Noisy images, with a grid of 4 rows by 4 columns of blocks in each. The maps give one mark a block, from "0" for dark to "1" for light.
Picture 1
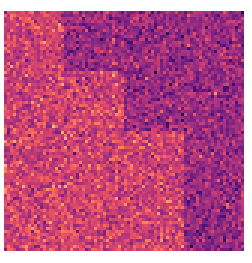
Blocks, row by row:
1000
1100
1110
1110
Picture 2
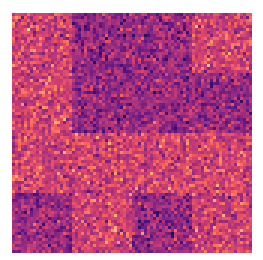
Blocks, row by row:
1001
1000
1111
0101
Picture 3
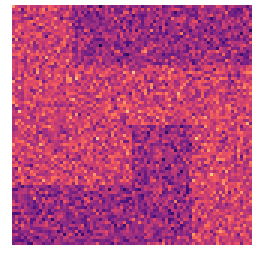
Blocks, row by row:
1000
1111
1101
0001
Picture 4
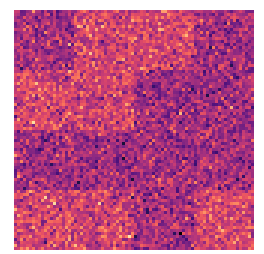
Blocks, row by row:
0110
1100
0000
1101
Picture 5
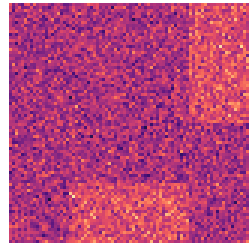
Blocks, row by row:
0001
0001
0000
0110
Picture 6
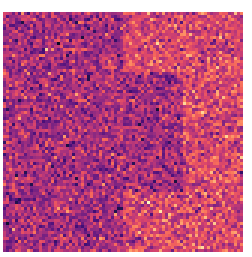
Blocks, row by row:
0011
0001
0001
0011
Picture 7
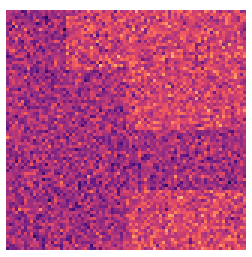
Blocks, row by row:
0111
0011
0000
0011
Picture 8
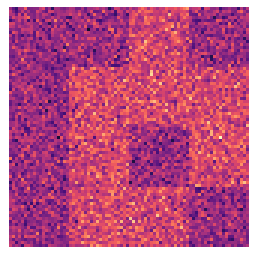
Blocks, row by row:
0010
0111
0101
0110
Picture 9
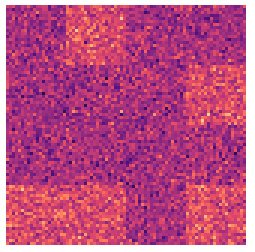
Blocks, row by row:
0100
0001
0000
1101
